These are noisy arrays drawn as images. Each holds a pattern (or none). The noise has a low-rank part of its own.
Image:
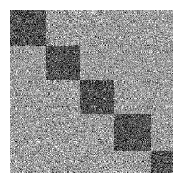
blocks along the diagonal
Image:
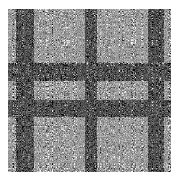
bands of rows crossing bands of columns
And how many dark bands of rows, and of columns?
2 and 3
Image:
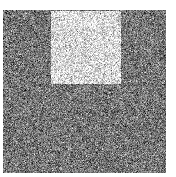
one block
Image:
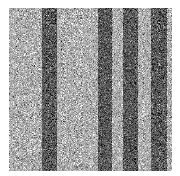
bands of columns
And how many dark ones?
4
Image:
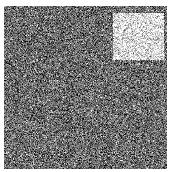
one block
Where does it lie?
top right
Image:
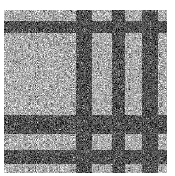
bands of rows crossing bands of columns
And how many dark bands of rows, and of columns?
3 and 3
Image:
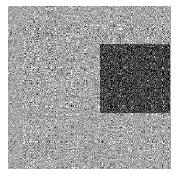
one block
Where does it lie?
middle right
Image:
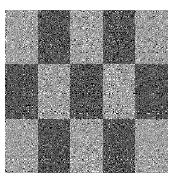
a checkerboard
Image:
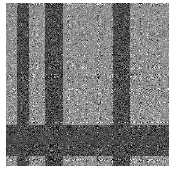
bands of rows crossing bands of columns
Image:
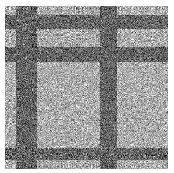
bands of rows crossing bands of columns
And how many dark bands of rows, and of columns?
3 and 2
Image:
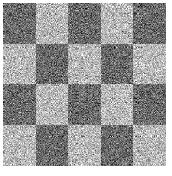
a checkerboard
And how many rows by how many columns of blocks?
4 by 5
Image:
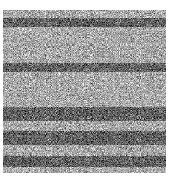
bands of rows
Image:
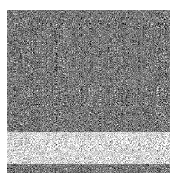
one band of rows
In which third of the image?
bottom
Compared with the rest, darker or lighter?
lighter
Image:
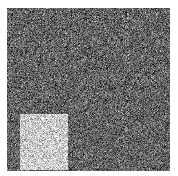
one block
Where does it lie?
bottom left
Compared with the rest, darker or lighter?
lighter
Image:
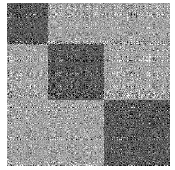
blocks along the diagonal
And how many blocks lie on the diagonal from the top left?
3
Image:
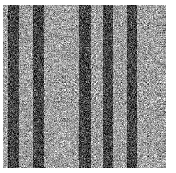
bands of columns
